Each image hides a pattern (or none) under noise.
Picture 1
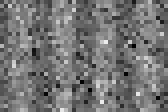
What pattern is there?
vertical stripes
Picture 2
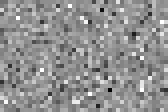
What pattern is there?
only noise
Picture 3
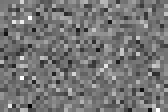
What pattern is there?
only noise
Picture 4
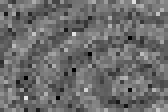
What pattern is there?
rings round one point
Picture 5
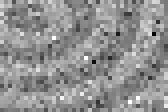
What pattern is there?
rings round one point
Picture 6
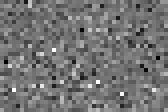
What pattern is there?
only noise
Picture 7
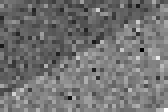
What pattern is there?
a sharp edge
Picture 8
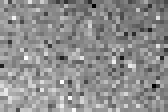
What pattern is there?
a smooth slope
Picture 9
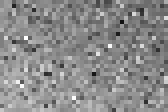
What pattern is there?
a smooth slope
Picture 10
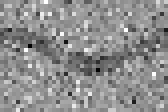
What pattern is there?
a wavy band
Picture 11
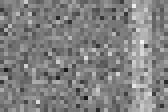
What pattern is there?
one vertical stripe
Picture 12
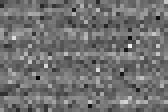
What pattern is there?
horizontal stripes
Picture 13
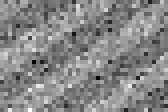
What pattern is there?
diagonal stripes
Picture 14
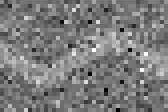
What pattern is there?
a wavy band
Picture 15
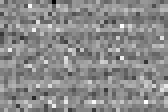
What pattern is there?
horizontal stripes
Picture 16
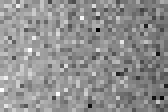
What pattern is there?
a smooth slope
